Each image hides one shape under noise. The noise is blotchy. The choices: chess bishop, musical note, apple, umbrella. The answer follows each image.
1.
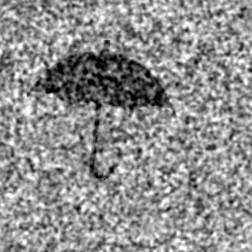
umbrella
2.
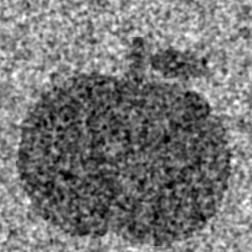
apple
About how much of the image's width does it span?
nearly all
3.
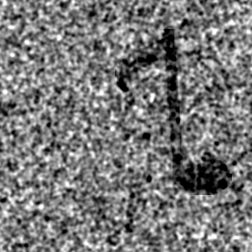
musical note
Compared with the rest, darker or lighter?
darker
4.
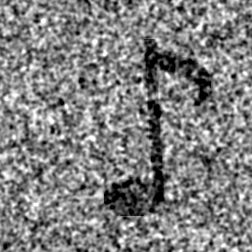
musical note
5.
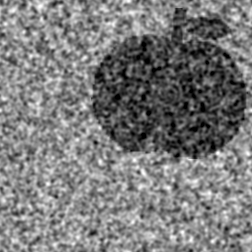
apple
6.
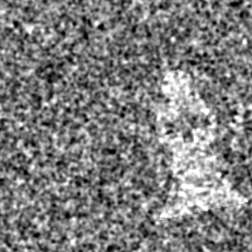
chess bishop
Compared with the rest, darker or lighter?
lighter
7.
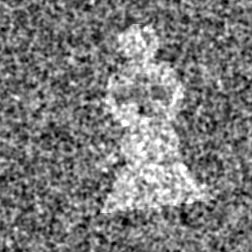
chess bishop
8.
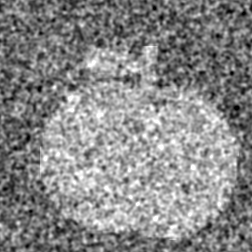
apple
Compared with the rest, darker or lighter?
lighter
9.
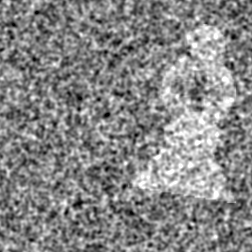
chess bishop
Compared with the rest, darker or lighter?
lighter
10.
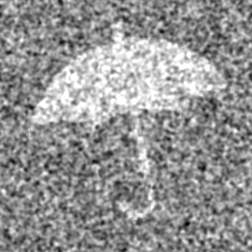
umbrella
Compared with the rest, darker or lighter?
lighter
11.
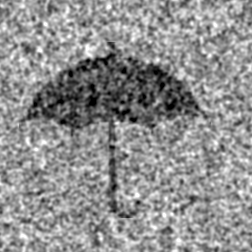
umbrella
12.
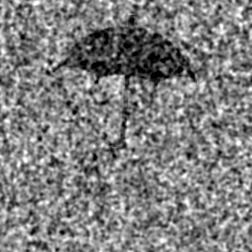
umbrella
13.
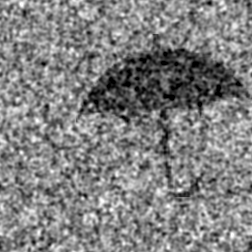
umbrella
